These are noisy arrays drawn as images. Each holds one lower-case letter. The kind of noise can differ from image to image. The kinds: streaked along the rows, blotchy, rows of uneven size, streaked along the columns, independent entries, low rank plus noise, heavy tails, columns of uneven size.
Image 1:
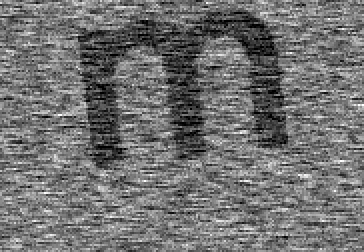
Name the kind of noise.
streaked along the rows
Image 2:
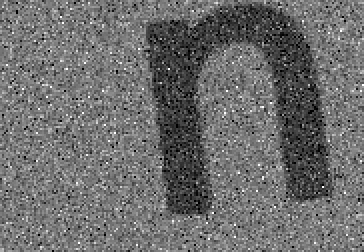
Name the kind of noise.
heavy tails
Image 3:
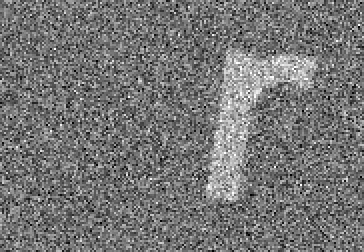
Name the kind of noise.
independent entries
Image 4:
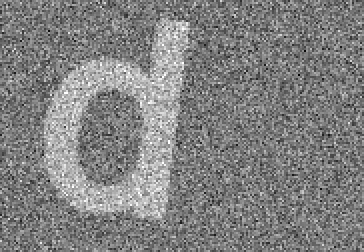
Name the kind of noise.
independent entries
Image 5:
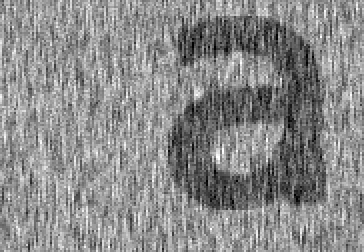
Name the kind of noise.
streaked along the columns
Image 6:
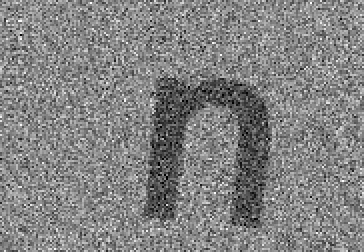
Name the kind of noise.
low rank plus noise
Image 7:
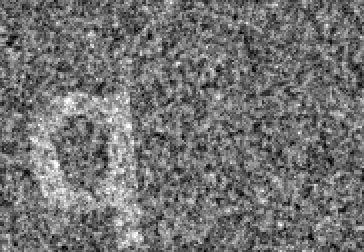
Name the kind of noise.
blotchy
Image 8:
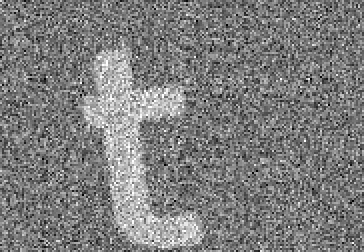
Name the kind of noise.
low rank plus noise
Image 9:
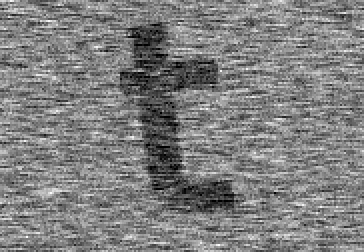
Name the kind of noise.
streaked along the rows
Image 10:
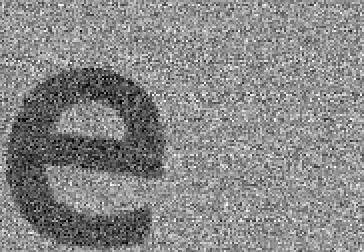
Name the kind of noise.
rows of uneven size
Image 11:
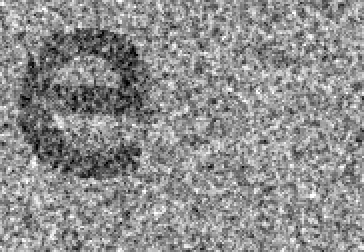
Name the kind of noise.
blotchy
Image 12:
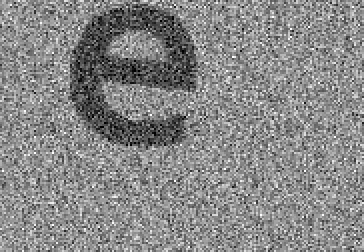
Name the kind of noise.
low rank plus noise
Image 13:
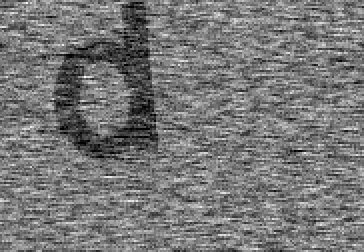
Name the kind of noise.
streaked along the rows
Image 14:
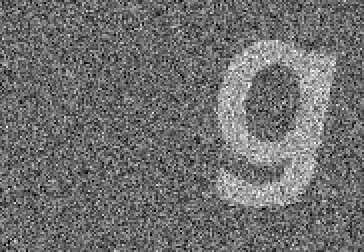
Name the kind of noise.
independent entries
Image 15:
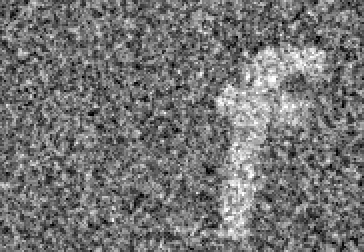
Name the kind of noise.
blotchy
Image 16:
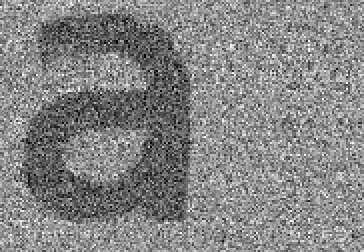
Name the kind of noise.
low rank plus noise
